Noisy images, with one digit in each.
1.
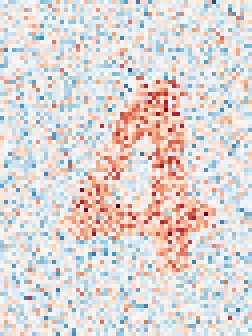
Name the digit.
4
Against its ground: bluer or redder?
redder
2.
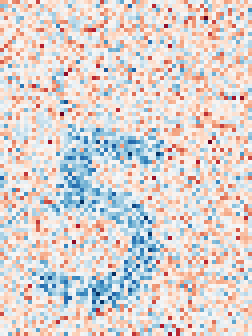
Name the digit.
5
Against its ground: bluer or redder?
bluer
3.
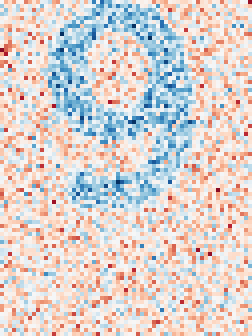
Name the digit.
9
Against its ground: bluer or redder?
bluer
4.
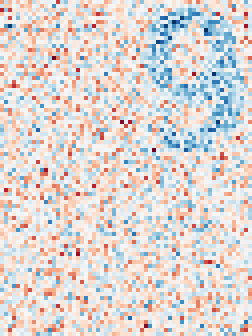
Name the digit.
9
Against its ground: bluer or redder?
bluer
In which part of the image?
top right
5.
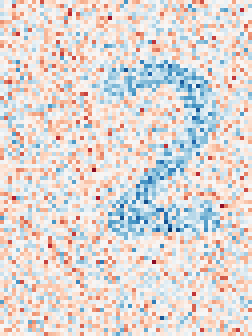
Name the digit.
2
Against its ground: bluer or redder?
bluer
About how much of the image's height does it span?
half
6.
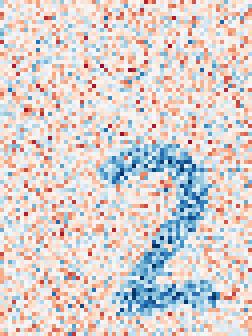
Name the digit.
2
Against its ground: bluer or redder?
bluer
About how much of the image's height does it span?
half
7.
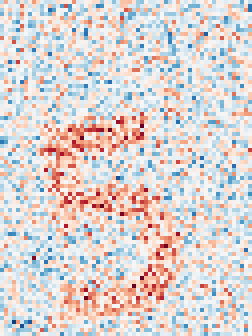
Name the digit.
5
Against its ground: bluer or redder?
redder
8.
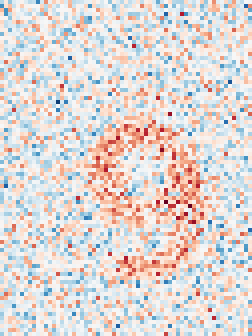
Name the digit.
9
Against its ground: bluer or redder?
redder
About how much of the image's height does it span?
half
